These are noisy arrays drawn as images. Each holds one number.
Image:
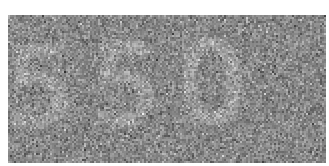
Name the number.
550
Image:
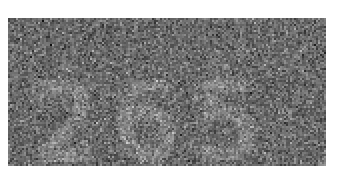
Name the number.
265
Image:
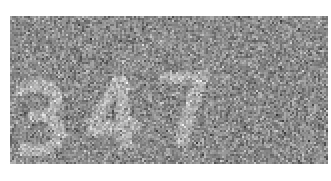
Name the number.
347
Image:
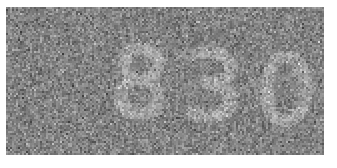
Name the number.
830
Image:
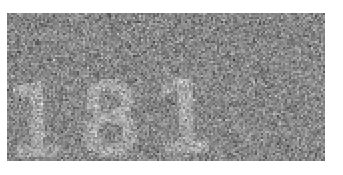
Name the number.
181
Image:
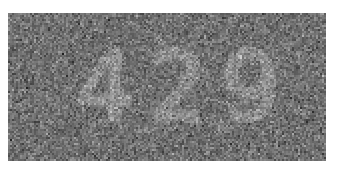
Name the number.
429
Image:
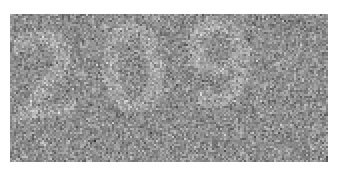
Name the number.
209
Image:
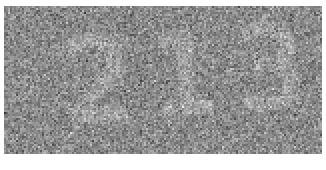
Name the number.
213
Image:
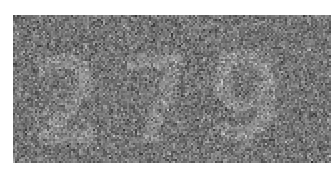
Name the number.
279
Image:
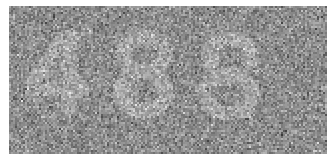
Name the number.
488
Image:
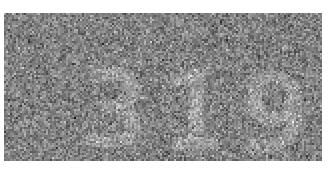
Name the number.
319
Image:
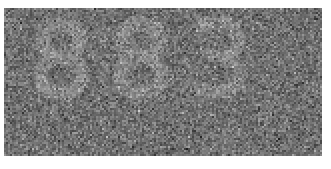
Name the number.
883
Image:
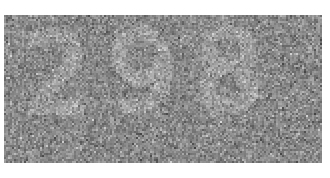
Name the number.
298
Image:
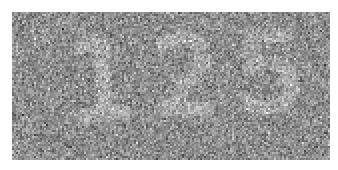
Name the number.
125
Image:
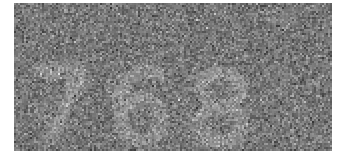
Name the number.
768
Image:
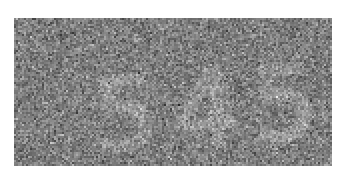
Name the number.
545
